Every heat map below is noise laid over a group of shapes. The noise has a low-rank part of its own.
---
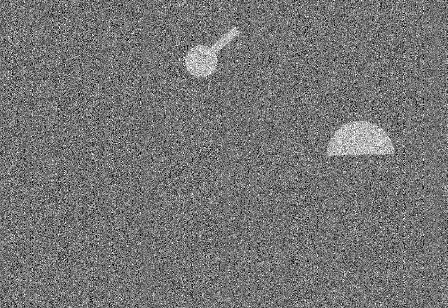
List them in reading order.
top middle: lollipop; middle right: half disc
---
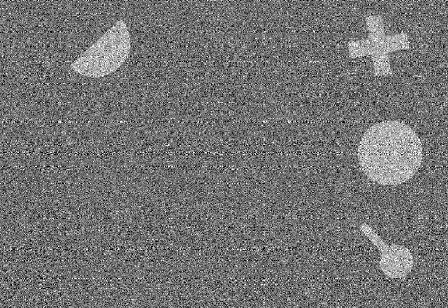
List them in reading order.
top left: half disc; top right: cross; middle right: disc; bottom right: lollipop
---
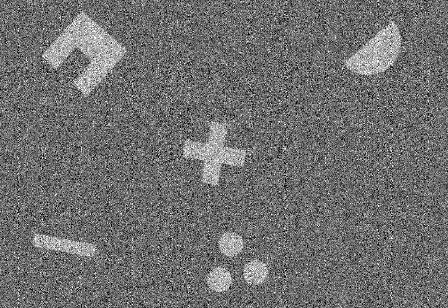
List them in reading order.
top left: square with a notch; top right: half disc; centre: cross; bottom left: bar; bottom middle: three dots
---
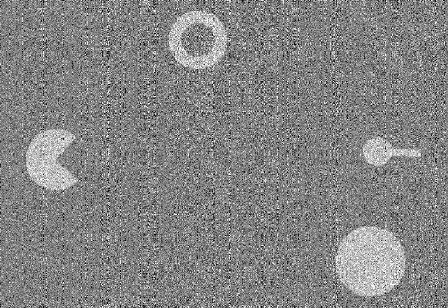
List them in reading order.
top middle: ring; middle left: disc with a wedge cut out; middle right: lollipop; bottom right: disc
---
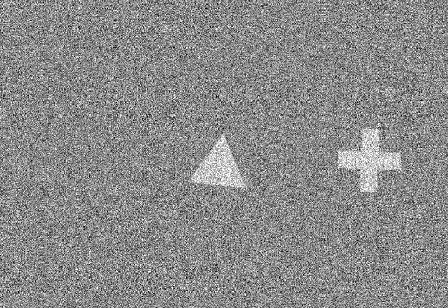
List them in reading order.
centre: triangle; middle right: cross
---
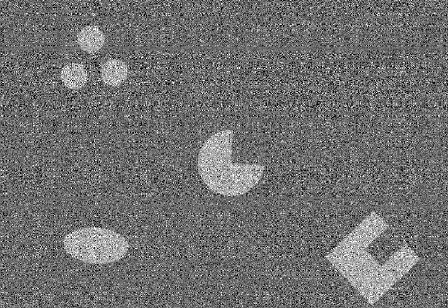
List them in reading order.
top left: three dots; centre: disc with a wedge cut out; bottom left: ellipse; bottom right: square with a notch
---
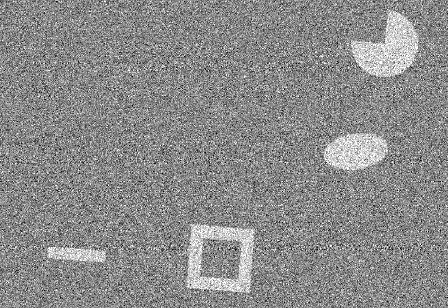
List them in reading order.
top right: disc with a wedge cut out; middle right: ellipse; bottom left: bar; bottom middle: square frame
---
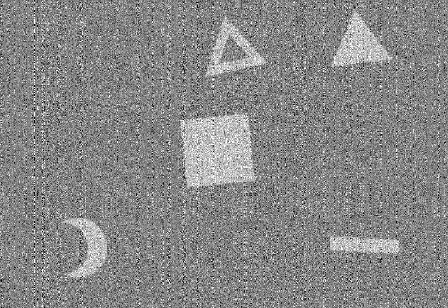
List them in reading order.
top middle: triangle frame; top right: triangle; centre: square; bottom left: crescent; bottom right: bar
